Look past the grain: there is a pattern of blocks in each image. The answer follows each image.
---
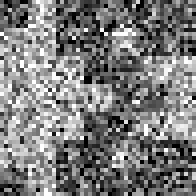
top and bottom mirror each other
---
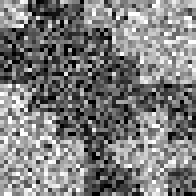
mirrored about the diagonal from the top left
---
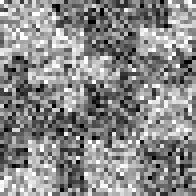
mirrored about the diagonal from the top left
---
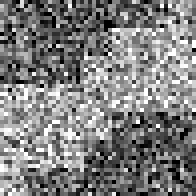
the same after a half turn
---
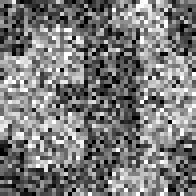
top and bottom mirror each other
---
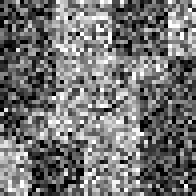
the same after a half turn
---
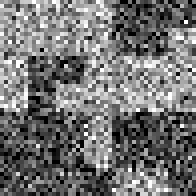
no symmetry
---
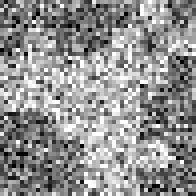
mirrored about the diagonal from the bottom left
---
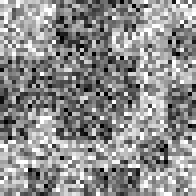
mirrored about the diagonal from the top left
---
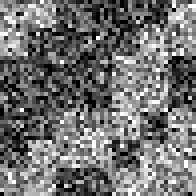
mirrored about the diagonal from the top left
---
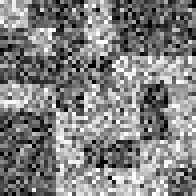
mirrored about the diagonal from the top left
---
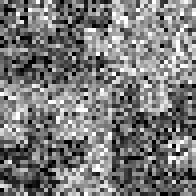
mirrored about the diagonal from the bottom left
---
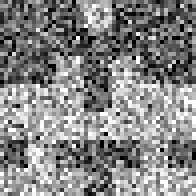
left and right mirror each other
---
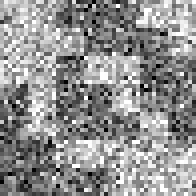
mirrored about the diagonal from the bottom left
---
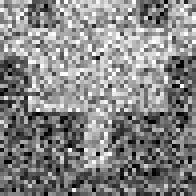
left and right mirror each other
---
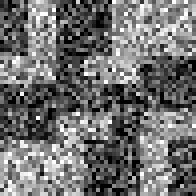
the same after a half turn
